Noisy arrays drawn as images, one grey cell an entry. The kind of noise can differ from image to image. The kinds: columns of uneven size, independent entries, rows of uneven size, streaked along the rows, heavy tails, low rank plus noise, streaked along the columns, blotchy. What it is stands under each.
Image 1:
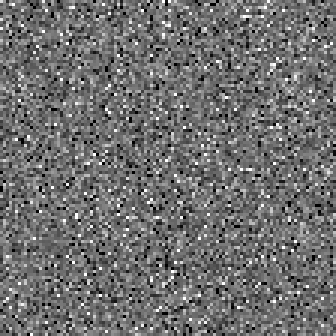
heavy tails
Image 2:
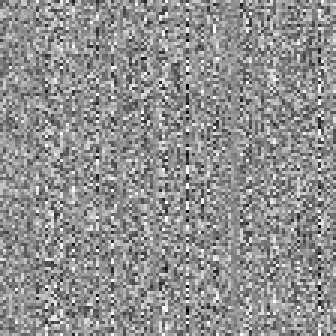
columns of uneven size
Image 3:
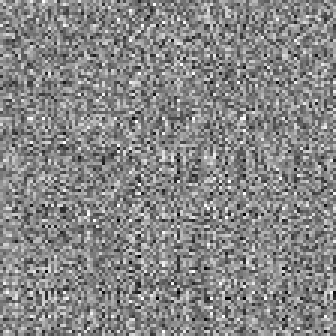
low rank plus noise
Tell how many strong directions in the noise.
five to eight
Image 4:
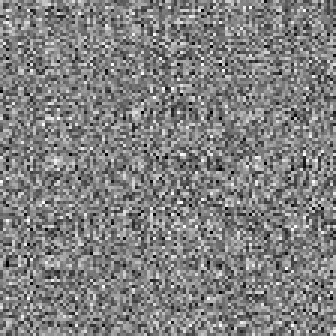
low rank plus noise
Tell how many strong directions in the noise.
two
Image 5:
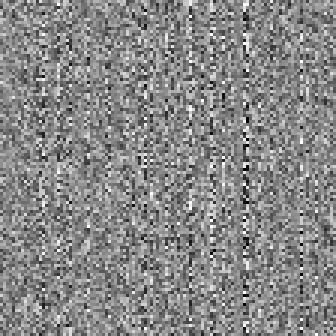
columns of uneven size
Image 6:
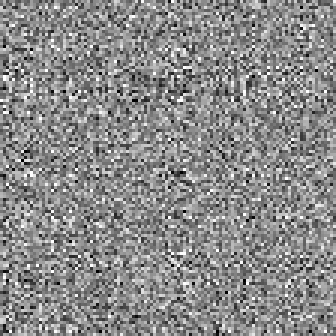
low rank plus noise
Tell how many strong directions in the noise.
five to eight
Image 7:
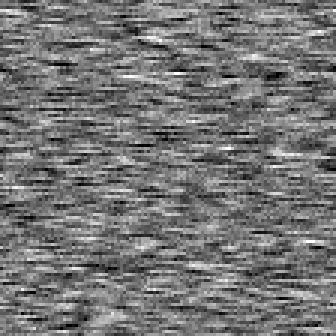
streaked along the rows
